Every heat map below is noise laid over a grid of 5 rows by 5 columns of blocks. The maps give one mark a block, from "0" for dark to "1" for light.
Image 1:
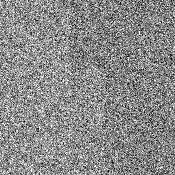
1 1 0 0 0
1 1 0 0 0
1 1 1 0 0
1 1 1 0 0
1 1 1 0 0
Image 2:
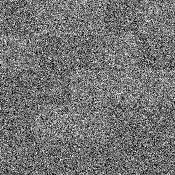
0 1 1 0 1
1 0 0 1 0
0 0 1 1 1
0 1 1 0 0
0 0 0 0 0
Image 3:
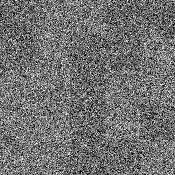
0 1 1 0 0
0 1 0 0 1
1 1 0 1 1
1 1 0 1 0
1 1 0 0 1
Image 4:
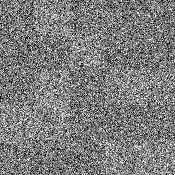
0 1 0 0 0
0 0 1 0 0
0 1 0 1 1
1 1 0 0 0
0 0 0 1 1
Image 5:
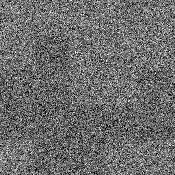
1 1 1 1 1
1 0 1 1 1
0 0 1 1 0
0 0 0 0 0
1 0 0 1 1
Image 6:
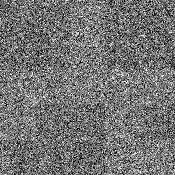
0 0 1 0 0
0 0 1 0 0
1 1 1 1 1
1 0 0 1 0
0 0 0 1 1
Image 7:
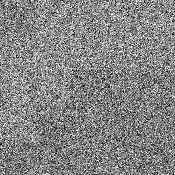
0 1 1 1 1
1 1 1 1 1
1 1 0 0 0
1 0 0 0 0
0 0 0 0 0
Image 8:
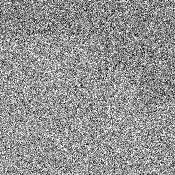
0 0 0 0 0
1 1 1 0 0
1 1 1 1 0
1 1 1 1 1
1 1 1 1 1
